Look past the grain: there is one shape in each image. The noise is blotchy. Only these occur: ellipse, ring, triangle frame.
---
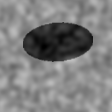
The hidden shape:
ellipse
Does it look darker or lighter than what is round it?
darker
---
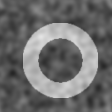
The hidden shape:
ring
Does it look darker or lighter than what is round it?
lighter
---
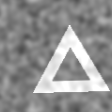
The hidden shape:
triangle frame
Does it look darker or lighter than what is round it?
lighter
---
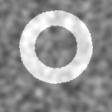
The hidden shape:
ring
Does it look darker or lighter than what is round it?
lighter
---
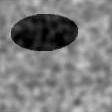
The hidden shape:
ellipse
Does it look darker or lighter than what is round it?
darker
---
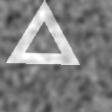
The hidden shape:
triangle frame
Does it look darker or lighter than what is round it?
lighter
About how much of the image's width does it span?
two thirds
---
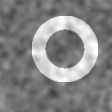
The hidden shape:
ring
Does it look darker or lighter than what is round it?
lighter
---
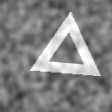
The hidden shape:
triangle frame
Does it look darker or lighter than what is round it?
lighter
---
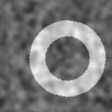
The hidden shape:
ring
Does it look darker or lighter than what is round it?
lighter
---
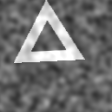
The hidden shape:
triangle frame
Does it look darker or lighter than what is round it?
lighter
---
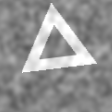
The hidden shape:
triangle frame
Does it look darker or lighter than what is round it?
lighter
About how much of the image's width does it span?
two thirds
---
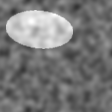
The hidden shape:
ellipse
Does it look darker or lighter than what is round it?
lighter
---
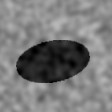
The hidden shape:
ellipse
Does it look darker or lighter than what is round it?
darker
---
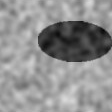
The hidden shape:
ellipse
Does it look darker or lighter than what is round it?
darker
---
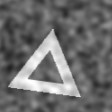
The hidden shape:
triangle frame
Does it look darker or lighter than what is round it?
lighter
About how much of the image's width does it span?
two thirds
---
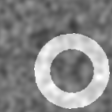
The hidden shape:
ring
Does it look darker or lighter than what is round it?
lighter
